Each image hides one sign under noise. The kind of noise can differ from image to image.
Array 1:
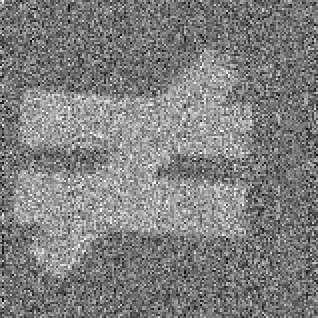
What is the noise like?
columns of uneven size
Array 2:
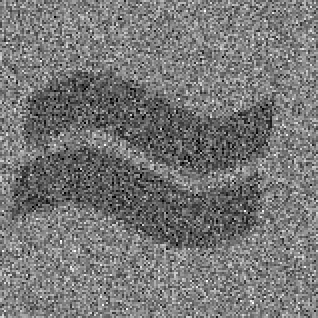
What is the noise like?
independent entries
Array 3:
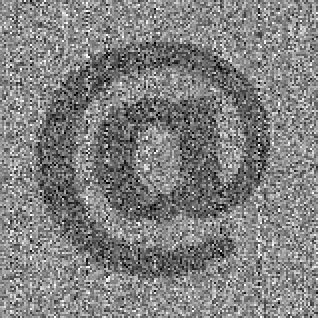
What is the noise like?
columns of uneven size
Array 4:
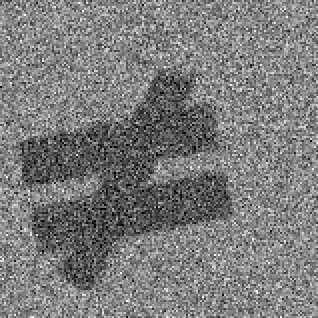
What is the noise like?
independent entries
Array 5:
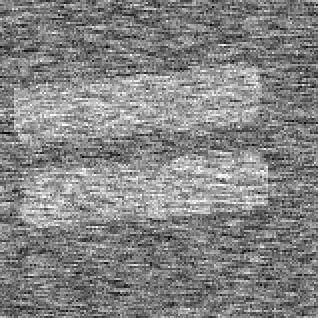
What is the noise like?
streaked along the rows
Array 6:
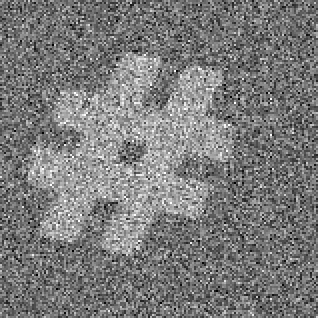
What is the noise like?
low rank plus noise
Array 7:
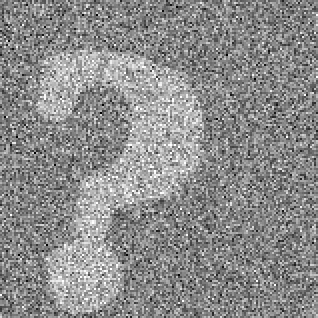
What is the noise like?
independent entries
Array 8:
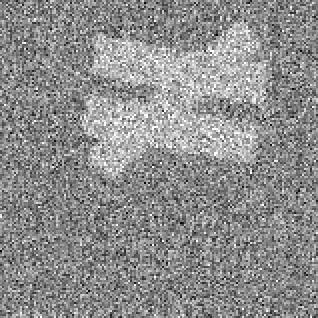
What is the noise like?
low rank plus noise
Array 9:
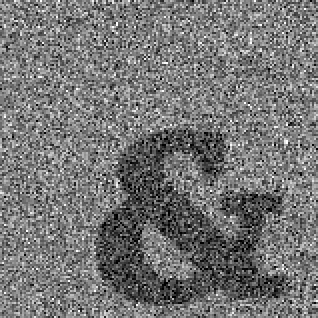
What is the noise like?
low rank plus noise
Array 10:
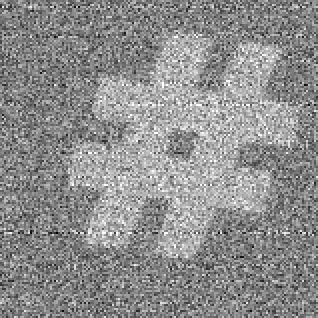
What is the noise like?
rows of uneven size
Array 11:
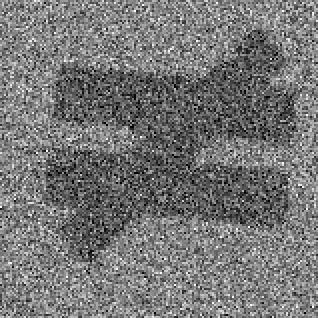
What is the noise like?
independent entries
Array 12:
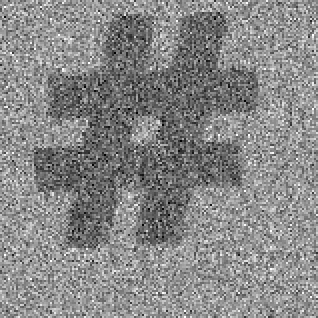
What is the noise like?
low rank plus noise
